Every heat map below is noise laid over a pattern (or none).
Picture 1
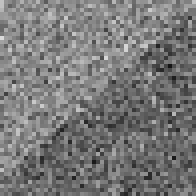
a sharp edge
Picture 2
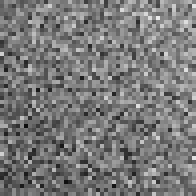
a smooth slope
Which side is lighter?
top right
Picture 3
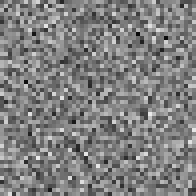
only noise
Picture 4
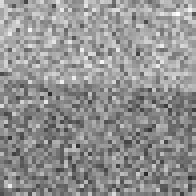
a sharp edge
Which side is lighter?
top
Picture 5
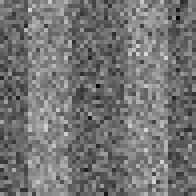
vertical stripes
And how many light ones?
2
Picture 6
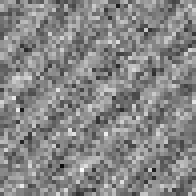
diagonal stripes
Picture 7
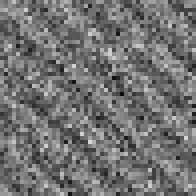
diagonal stripes
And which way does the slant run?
top left to bottom right
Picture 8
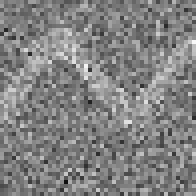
a wavy band
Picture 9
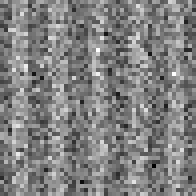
vertical stripes
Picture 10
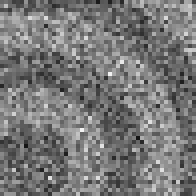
rings round one point
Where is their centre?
bottom left
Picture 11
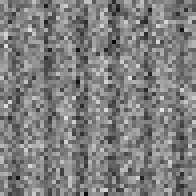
vertical stripes
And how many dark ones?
6
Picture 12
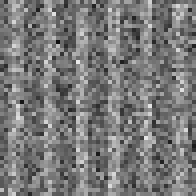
vertical stripes
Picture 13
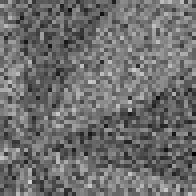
spokes from one point
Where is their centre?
bottom left
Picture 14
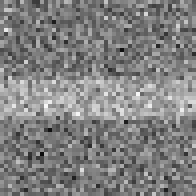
one horizontal stripe
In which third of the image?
middle
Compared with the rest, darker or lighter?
lighter
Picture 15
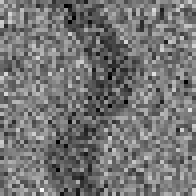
a wavy band
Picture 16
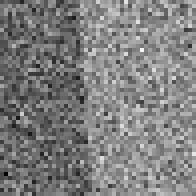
a sharp edge
